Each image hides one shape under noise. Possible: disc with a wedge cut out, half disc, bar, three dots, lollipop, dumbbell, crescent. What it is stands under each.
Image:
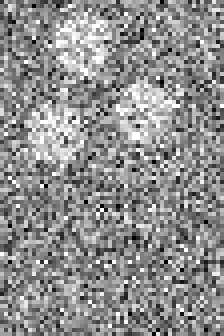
light three dots
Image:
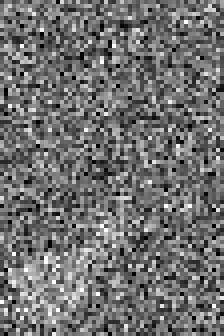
light lollipop
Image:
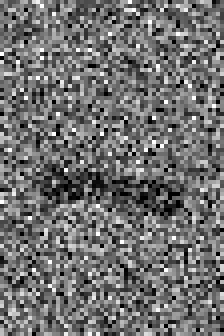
dark bar
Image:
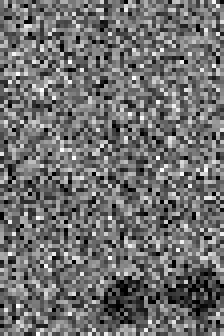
dark dumbbell
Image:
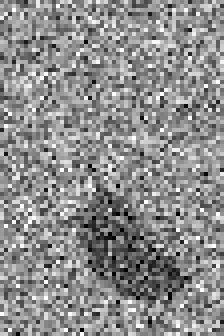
dark half disc
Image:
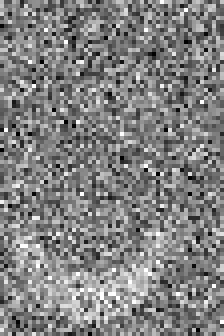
light crescent
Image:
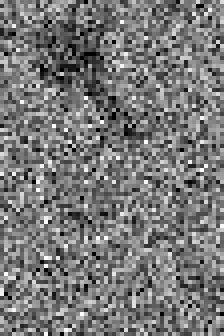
dark lollipop
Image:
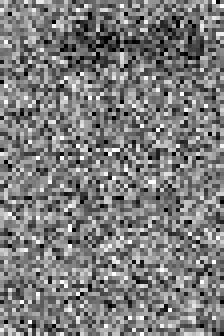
dark dumbbell
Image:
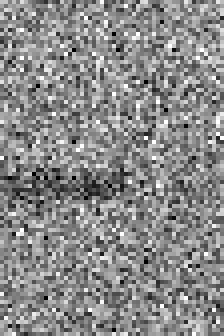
dark bar
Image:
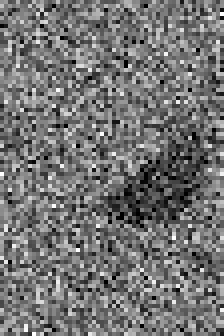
dark half disc
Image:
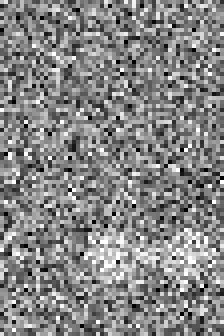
light dumbbell
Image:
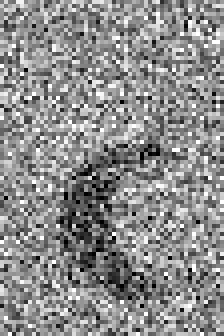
dark crescent
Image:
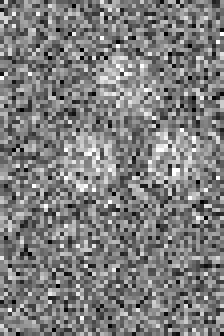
light three dots
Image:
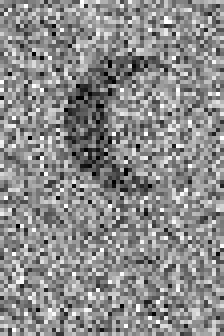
dark crescent
